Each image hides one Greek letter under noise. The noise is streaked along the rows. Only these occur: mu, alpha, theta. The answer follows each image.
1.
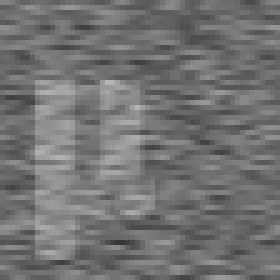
mu
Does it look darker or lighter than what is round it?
lighter
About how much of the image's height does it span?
two thirds
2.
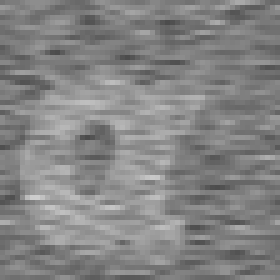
alpha
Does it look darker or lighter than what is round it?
lighter
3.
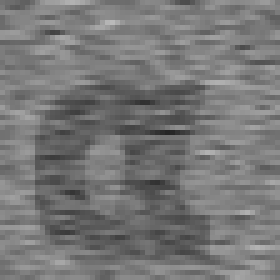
alpha
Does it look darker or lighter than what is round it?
darker
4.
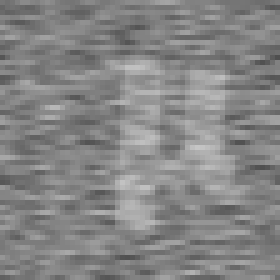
mu
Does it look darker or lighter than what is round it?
lighter
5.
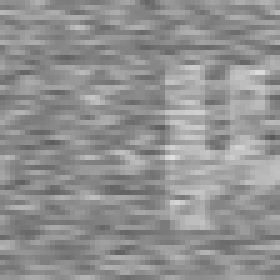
mu
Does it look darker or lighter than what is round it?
lighter
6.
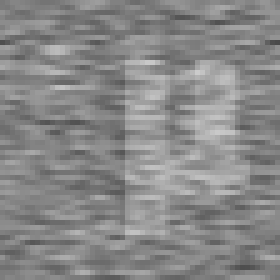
mu
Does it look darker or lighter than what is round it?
lighter
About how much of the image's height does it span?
two thirds
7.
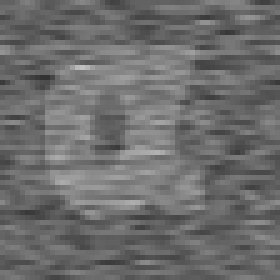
alpha
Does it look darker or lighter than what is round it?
lighter
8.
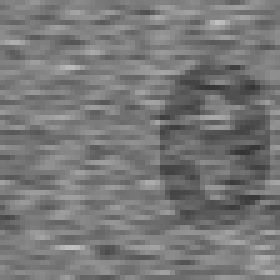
theta
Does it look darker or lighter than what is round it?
darker
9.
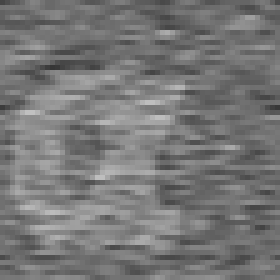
alpha
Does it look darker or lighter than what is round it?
lighter
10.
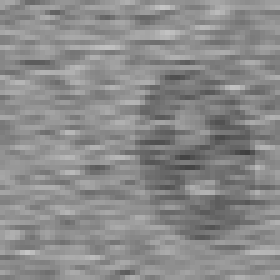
theta
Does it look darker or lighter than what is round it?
darker
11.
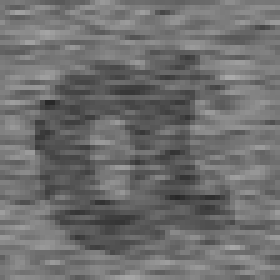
alpha
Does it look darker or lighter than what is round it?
darker
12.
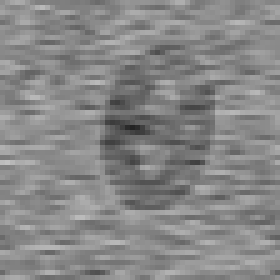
theta
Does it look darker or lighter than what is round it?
darker
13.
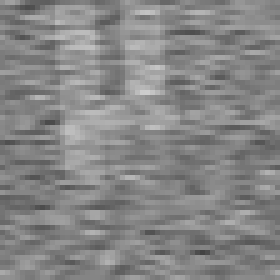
mu
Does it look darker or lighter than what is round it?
lighter
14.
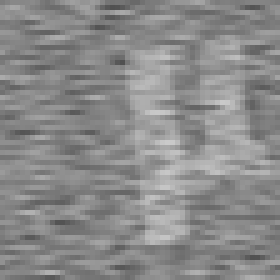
mu
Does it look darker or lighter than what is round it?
lighter
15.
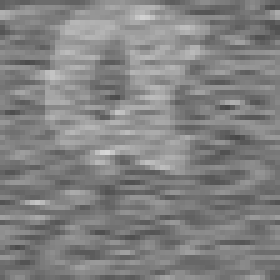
alpha
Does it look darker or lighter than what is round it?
lighter
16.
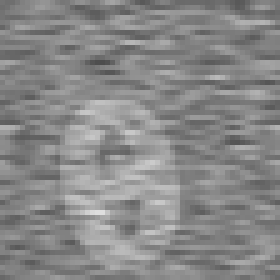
theta
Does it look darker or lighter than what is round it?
lighter
